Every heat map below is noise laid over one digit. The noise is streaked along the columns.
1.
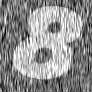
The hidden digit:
8
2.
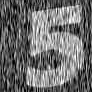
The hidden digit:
5
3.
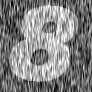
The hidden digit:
8
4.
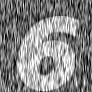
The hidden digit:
6
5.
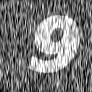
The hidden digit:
9
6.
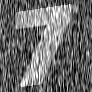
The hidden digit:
7
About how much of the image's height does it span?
nearly all
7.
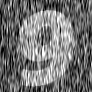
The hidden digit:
9
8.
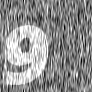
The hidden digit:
9
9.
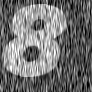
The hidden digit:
8
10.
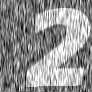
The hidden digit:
2
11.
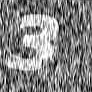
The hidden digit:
3
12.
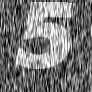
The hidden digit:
5
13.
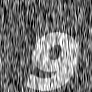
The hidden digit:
9
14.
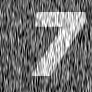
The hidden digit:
7
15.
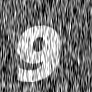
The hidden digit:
9
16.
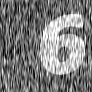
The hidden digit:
6
